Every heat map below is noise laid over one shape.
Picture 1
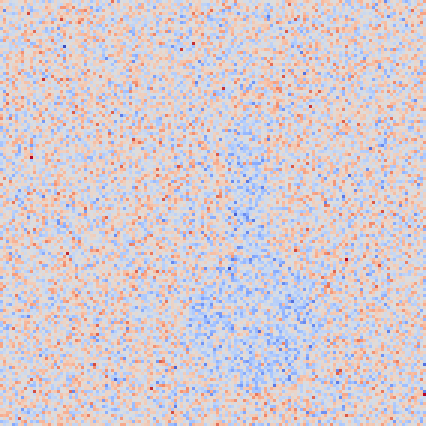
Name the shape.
lollipop
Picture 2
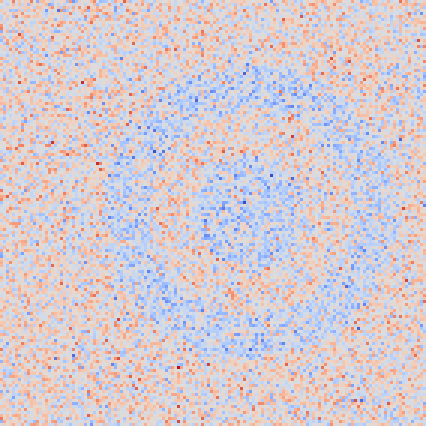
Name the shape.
bullseye
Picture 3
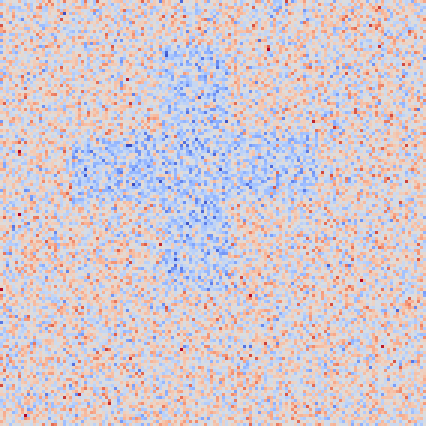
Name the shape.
cross
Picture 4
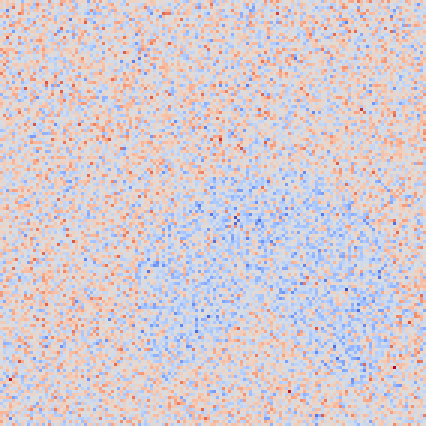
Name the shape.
disc with a wedge cut out
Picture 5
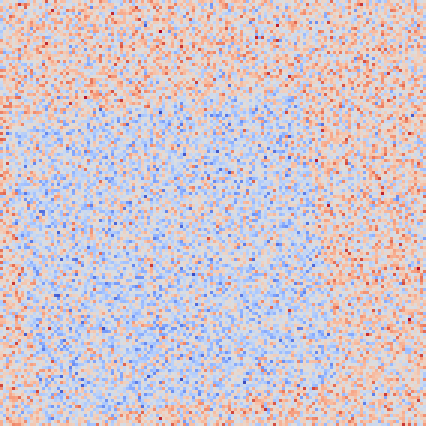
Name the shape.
square
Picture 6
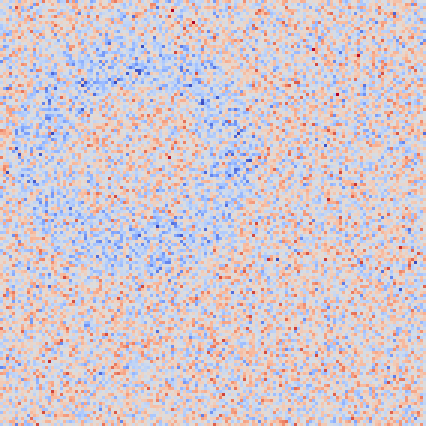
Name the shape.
ring
